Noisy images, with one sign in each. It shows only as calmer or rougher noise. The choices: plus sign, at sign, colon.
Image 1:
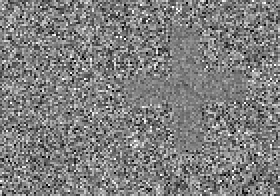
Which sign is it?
plus sign
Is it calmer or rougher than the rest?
calmer
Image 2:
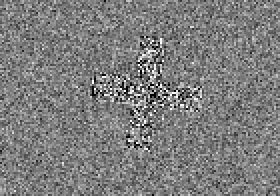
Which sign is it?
plus sign
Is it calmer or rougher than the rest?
rougher
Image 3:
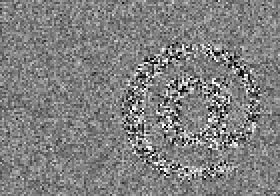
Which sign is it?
at sign
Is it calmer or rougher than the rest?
rougher
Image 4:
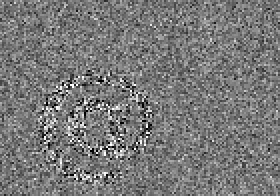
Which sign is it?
at sign
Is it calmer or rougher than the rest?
rougher
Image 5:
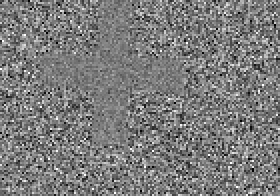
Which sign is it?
plus sign
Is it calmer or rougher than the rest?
calmer
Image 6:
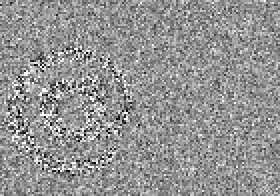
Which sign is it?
at sign
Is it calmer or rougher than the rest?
rougher
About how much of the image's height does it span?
two thirds
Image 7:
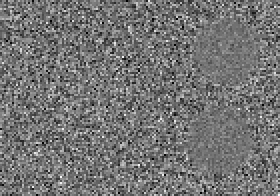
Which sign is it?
colon
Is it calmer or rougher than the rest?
calmer
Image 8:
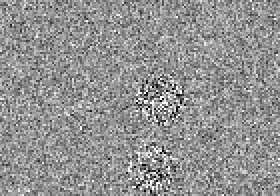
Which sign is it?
colon
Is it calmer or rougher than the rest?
rougher
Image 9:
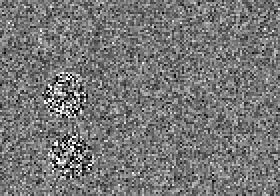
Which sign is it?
colon
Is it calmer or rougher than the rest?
rougher
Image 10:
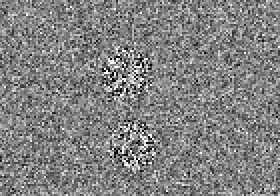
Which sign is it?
colon
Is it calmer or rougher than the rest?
rougher
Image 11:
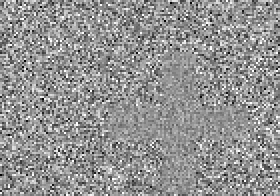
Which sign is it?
plus sign
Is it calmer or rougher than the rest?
calmer
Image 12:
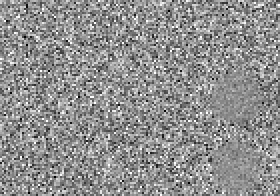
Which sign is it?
colon
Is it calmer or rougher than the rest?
calmer
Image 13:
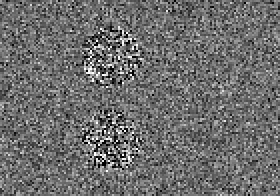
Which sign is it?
colon
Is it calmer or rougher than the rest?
rougher
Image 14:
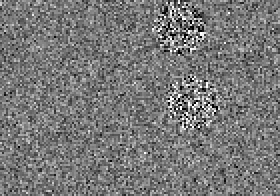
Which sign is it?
colon
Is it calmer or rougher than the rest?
rougher
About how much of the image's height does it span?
two thirds
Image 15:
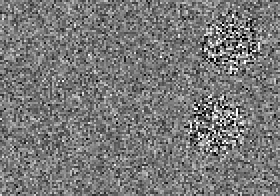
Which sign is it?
colon
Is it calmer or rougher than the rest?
rougher
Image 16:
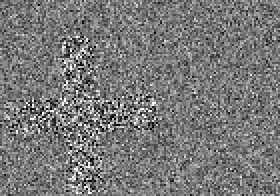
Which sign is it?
plus sign
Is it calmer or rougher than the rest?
rougher
